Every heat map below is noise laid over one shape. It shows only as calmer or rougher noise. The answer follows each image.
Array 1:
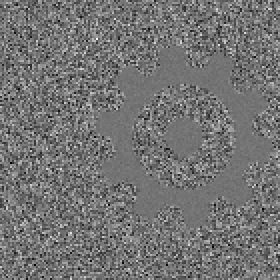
gear
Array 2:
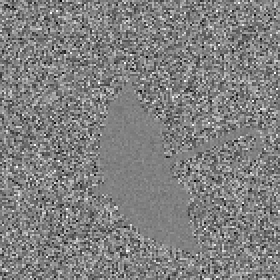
umbrella
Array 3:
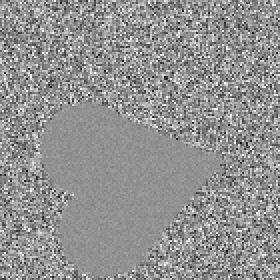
heart
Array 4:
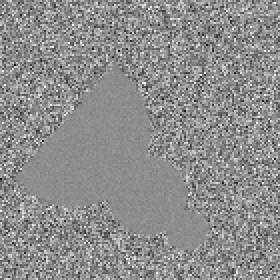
chess pawn
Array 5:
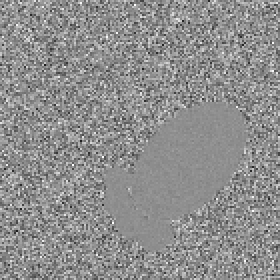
footprint
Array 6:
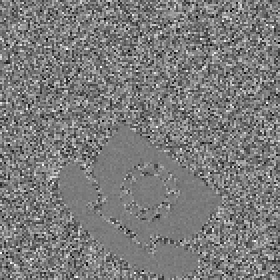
telephone
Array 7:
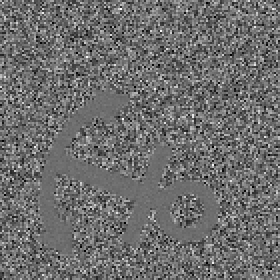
anchor
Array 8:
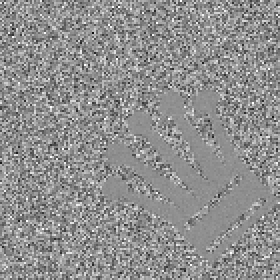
chess queen
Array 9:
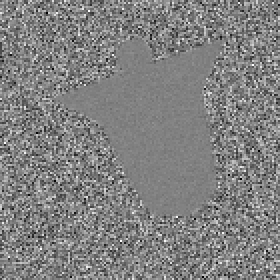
bell
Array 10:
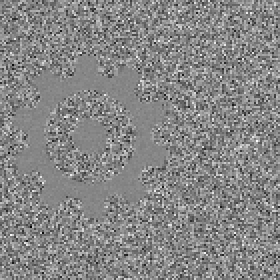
gear
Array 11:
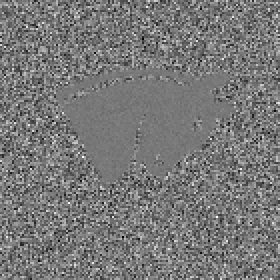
chess knight
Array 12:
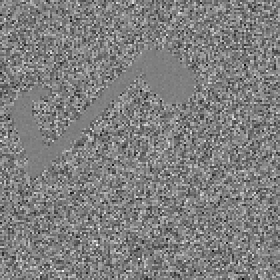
musical note
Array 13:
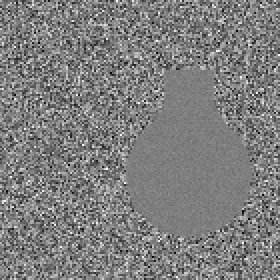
light bulb
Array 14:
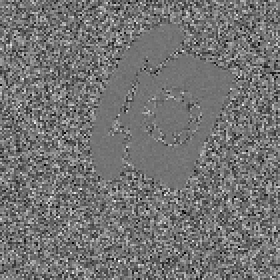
telephone
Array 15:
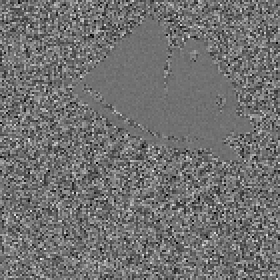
chess knight
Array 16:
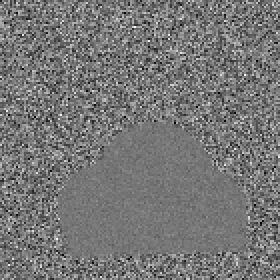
cloud
